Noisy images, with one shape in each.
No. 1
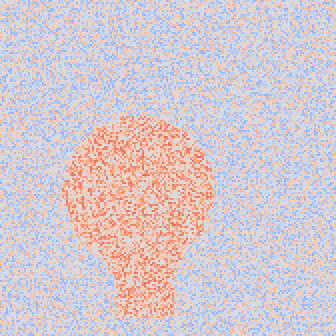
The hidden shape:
light bulb
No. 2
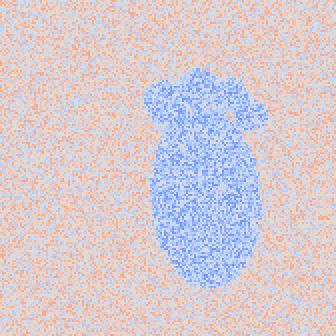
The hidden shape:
footprint
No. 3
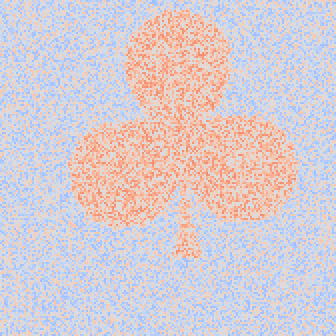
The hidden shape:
club
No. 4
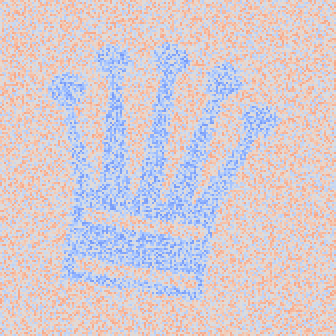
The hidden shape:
chess queen
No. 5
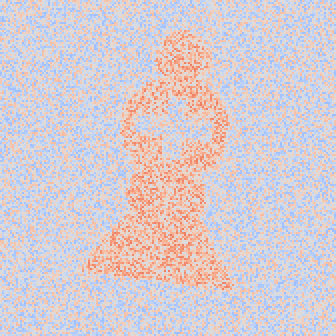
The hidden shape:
chess bishop
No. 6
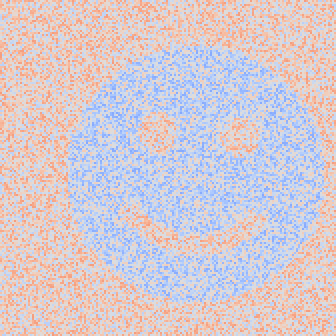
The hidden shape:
smiling face
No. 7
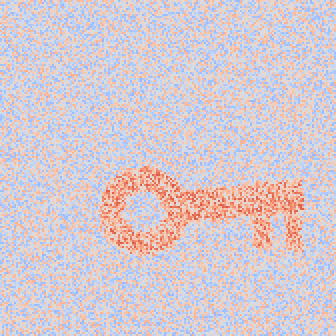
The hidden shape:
key
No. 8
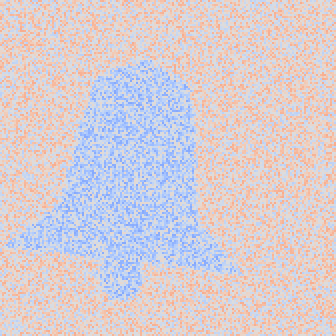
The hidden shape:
bell
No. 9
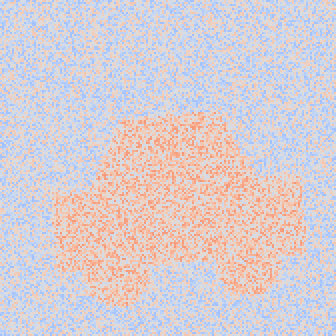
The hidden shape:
car
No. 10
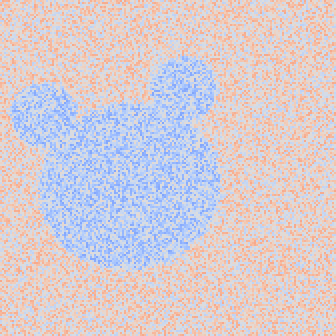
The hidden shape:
bear's head
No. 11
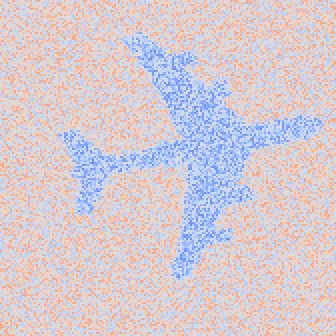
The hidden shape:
airplane
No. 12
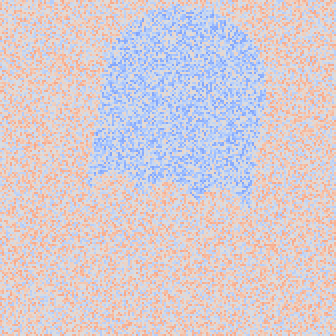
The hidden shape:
ghost
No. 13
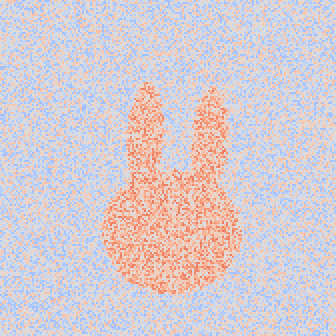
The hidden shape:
rabbit's head
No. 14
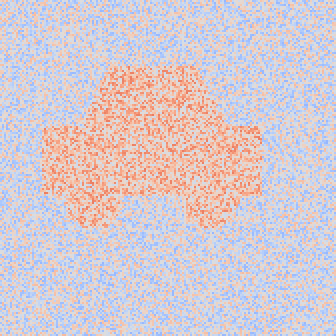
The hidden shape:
car
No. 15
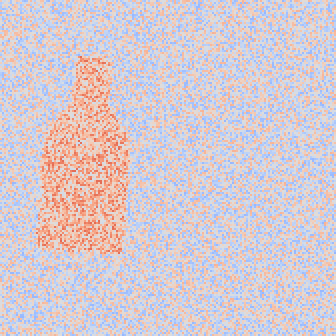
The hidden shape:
bottle
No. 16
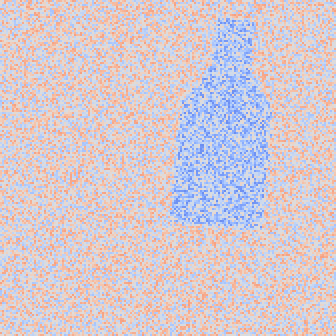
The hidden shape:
bottle
